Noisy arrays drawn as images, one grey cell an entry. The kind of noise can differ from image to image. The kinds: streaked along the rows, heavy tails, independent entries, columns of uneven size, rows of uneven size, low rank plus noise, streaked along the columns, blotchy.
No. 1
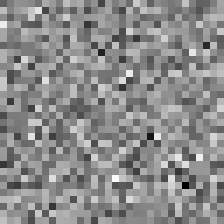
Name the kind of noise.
independent entries
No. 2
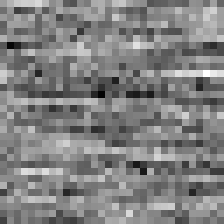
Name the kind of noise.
streaked along the rows
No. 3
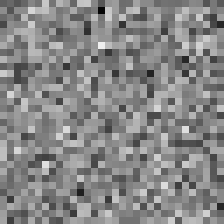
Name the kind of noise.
independent entries
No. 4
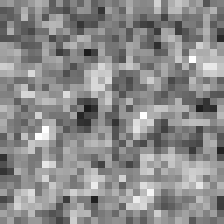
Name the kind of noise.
blotchy
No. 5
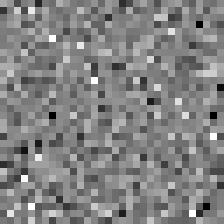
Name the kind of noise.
heavy tails
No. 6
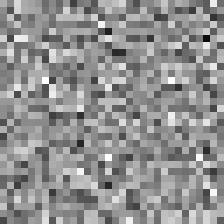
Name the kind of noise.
low rank plus noise
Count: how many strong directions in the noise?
two
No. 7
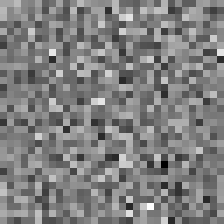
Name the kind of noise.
low rank plus noise
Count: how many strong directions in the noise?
three or four
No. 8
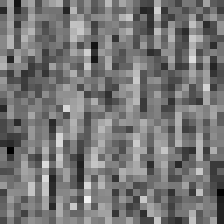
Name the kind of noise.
streaked along the columns
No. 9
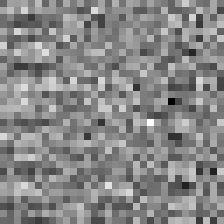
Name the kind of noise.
low rank plus noise
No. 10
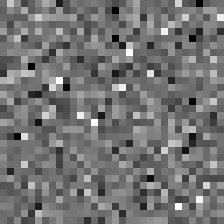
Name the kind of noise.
heavy tails
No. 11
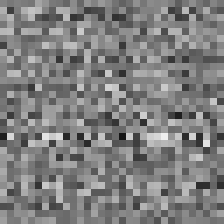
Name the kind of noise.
rows of uneven size
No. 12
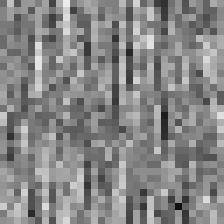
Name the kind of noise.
streaked along the columns
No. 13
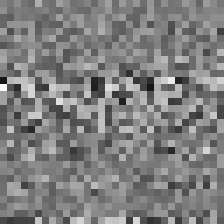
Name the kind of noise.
rows of uneven size
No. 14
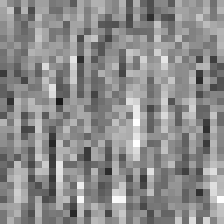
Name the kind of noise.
streaked along the columns
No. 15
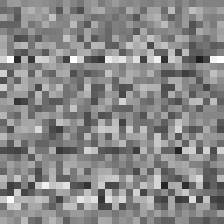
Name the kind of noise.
rows of uneven size
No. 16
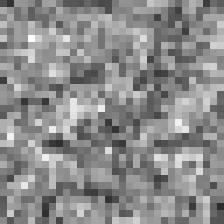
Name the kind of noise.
blotchy
